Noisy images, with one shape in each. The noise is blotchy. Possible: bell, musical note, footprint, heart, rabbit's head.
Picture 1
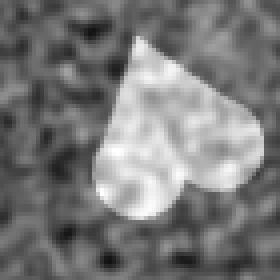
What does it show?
light heart
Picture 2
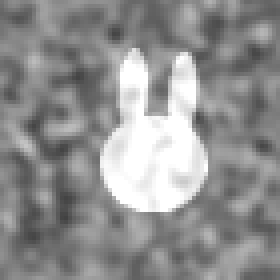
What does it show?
light rabbit's head
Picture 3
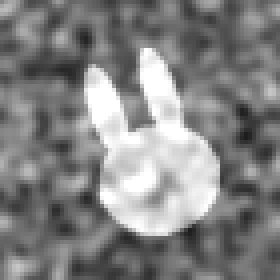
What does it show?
light rabbit's head
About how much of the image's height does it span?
two thirds
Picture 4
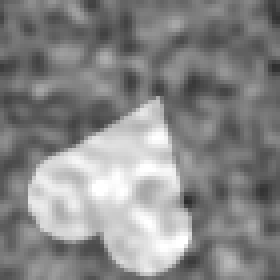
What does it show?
light heart
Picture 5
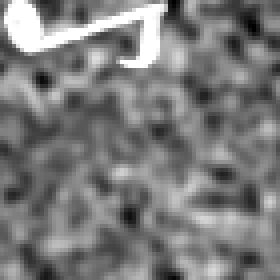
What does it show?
light musical note
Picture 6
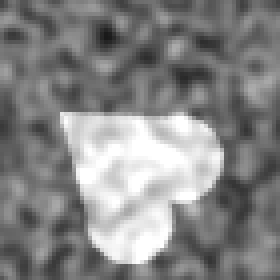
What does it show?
light heart
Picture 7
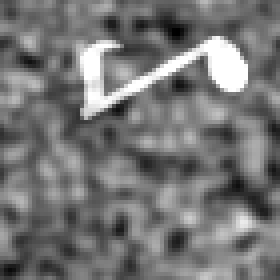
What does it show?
light musical note
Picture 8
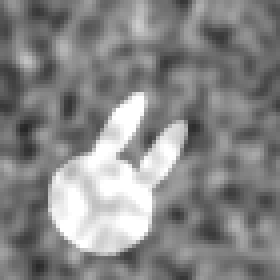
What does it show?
light rabbit's head
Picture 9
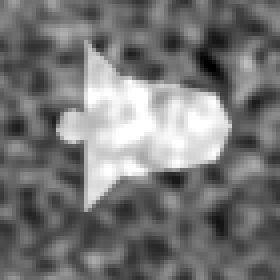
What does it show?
light bell
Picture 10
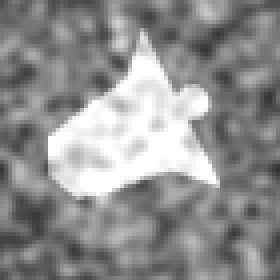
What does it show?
light bell
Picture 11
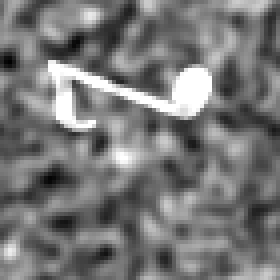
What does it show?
light musical note
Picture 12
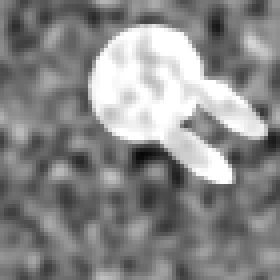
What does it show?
light rabbit's head
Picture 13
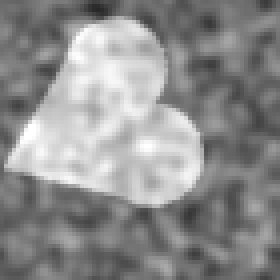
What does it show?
light heart
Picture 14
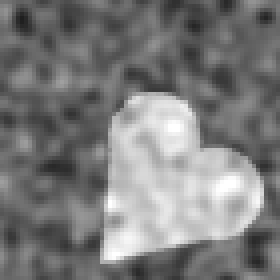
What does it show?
light heart
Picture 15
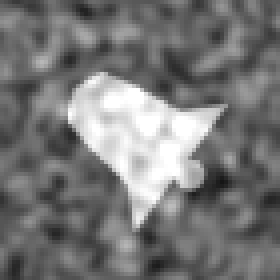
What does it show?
light bell
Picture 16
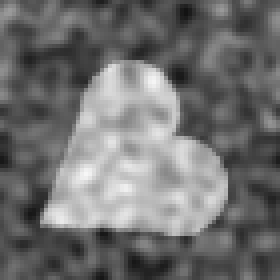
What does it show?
light heart
